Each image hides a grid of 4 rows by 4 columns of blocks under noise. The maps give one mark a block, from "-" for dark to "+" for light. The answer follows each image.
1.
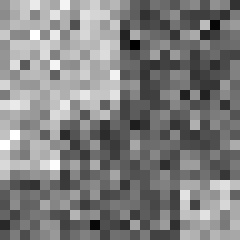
++--
++--
+---
---+
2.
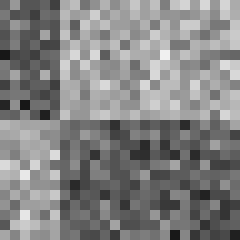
-+++
-+++
+---
+---
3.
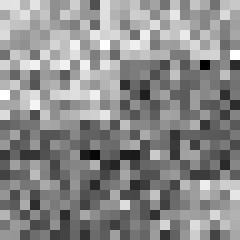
++++
++--
----
---+
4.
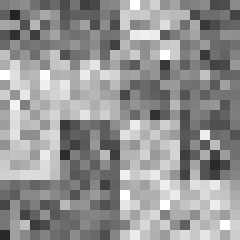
--+-
++--
+-+-
--++
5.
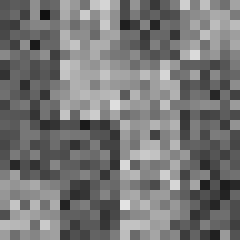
-+-+
-++-
--+-
+-+-
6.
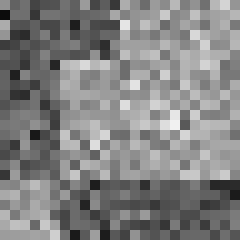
--++
-+++
-+++
+---
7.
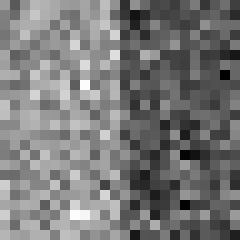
++--
++--
++--
++--
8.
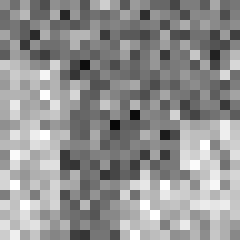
----
+---
+--+
+-++
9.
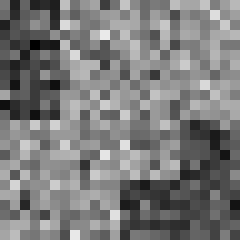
-+++
-+++
+++-
++--
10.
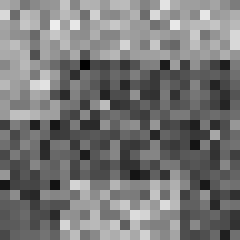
++++
+---
----
-++-
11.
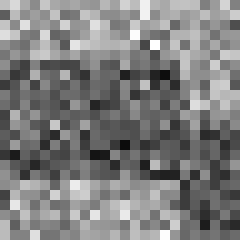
++++
---+
----
+++-
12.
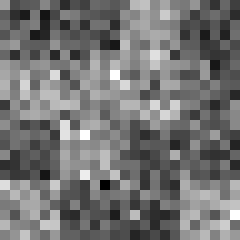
--+-
+++-
-+--
+--+
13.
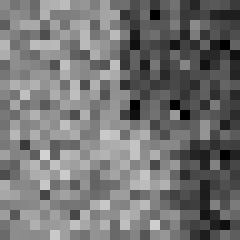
++--
++--
+++-
+++-
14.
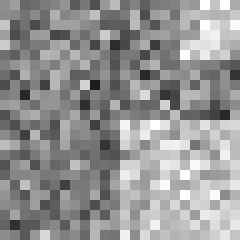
---+
----
--++
--++
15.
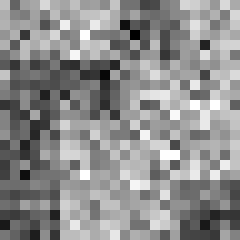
++-+
--++
-+++
-++-
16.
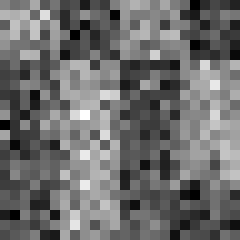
+-+-
-+-+
-+-+
-+--
